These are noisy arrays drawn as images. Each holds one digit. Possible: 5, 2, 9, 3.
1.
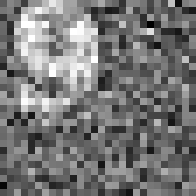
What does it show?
light 9
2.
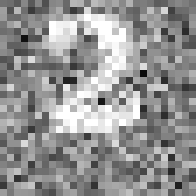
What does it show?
light 2
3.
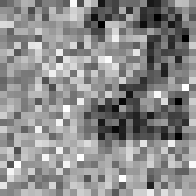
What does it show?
dark 2
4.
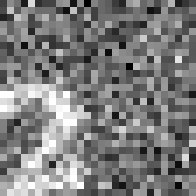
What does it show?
light 2
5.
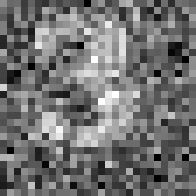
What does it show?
light 3
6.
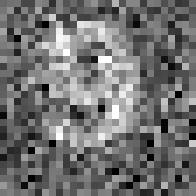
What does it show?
light 9
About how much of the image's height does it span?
two thirds
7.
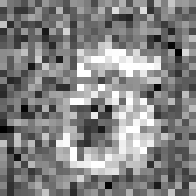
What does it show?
light 5
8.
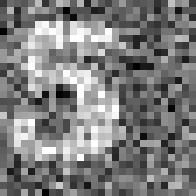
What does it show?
light 5
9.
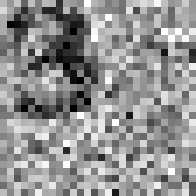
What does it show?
dark 3
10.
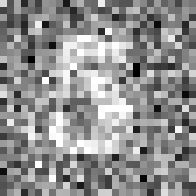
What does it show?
light 5
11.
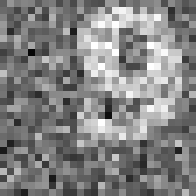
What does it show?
light 9
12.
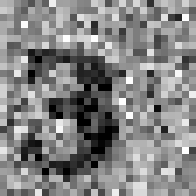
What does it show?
dark 3
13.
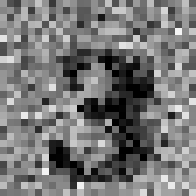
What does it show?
dark 3
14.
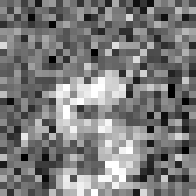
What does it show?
light 5
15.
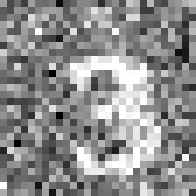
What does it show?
light 3
